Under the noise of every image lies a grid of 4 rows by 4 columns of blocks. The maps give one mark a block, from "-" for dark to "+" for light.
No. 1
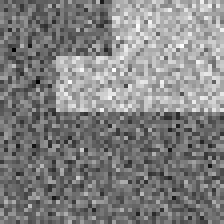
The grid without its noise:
- - + +
- + + +
- - - -
- - - -
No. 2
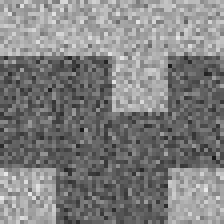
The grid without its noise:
+ + + +
- - + -
- - - -
+ - - +
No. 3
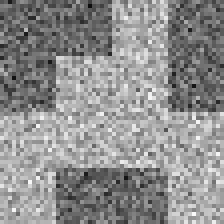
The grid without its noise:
- - + -
- + + -
+ + + +
+ - - +
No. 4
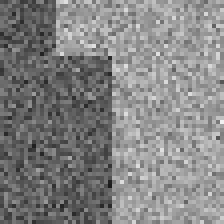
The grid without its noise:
- + + +
- - + +
- - + +
- - + +
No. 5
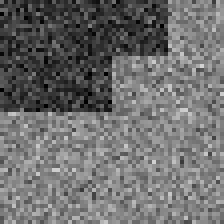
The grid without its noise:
- - - +
- - + +
+ + + +
+ + + +
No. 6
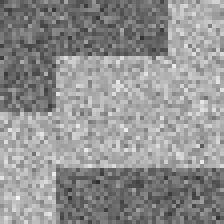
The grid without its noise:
- - - +
- + + +
+ + + +
+ - - -
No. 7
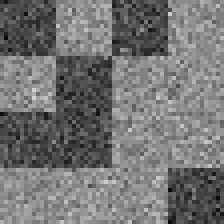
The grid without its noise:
- + - +
+ - + +
- - + +
+ + + -
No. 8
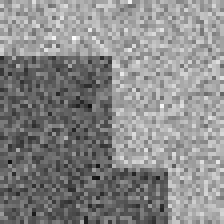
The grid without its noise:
+ + + +
- - + +
- - + +
- - - +
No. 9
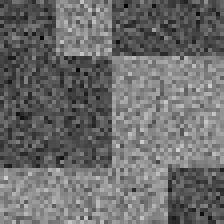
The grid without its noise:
- + - -
- - + +
- - + +
+ + + -
